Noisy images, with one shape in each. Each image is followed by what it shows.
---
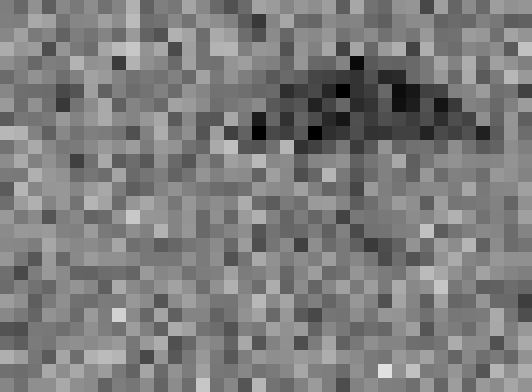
umbrella
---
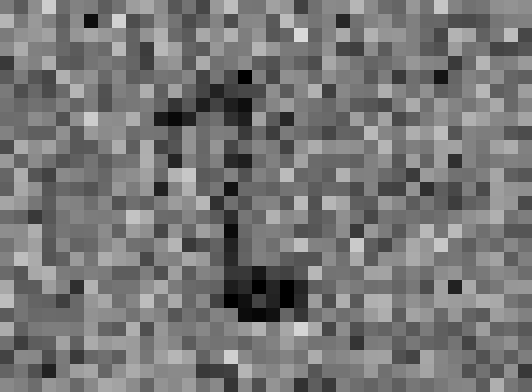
musical note
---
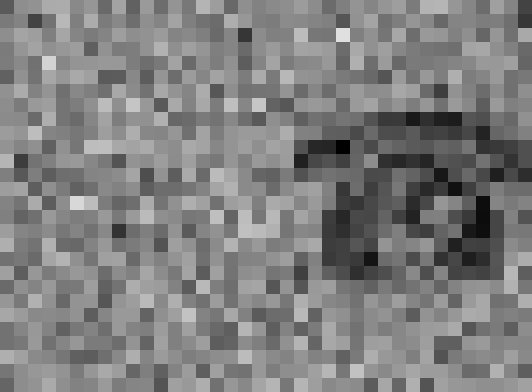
telephone
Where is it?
middle right
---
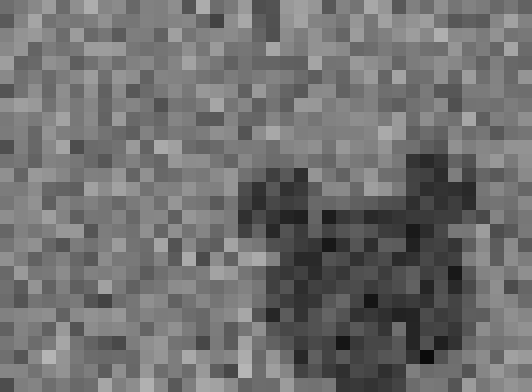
bear's head
